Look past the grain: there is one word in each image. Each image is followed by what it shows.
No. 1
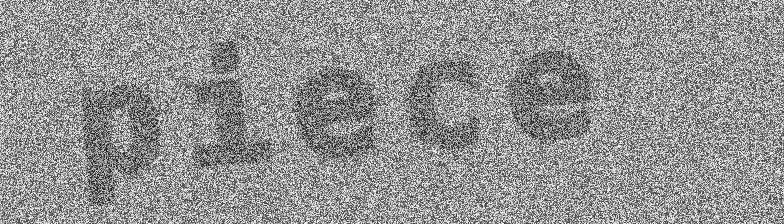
piece
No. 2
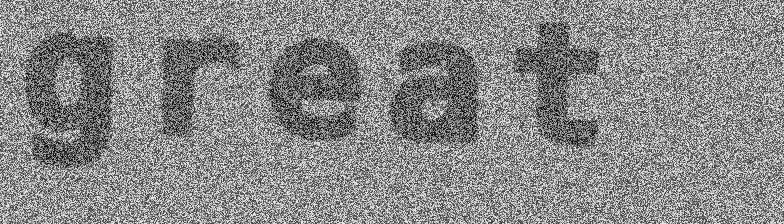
great
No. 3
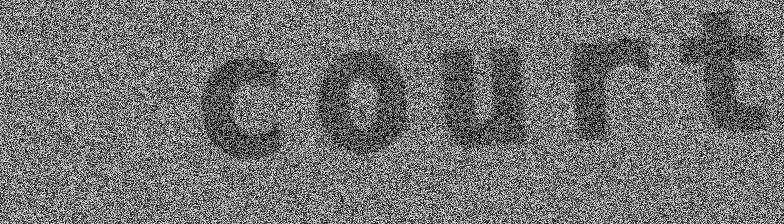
court
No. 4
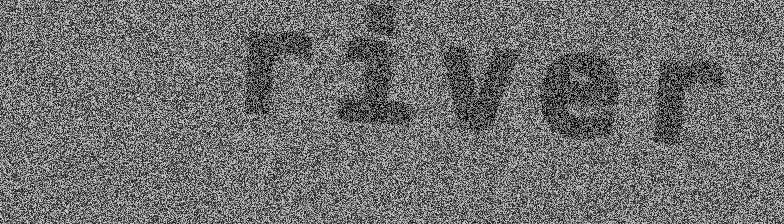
river
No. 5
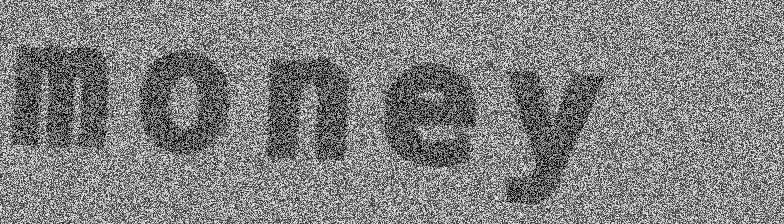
money
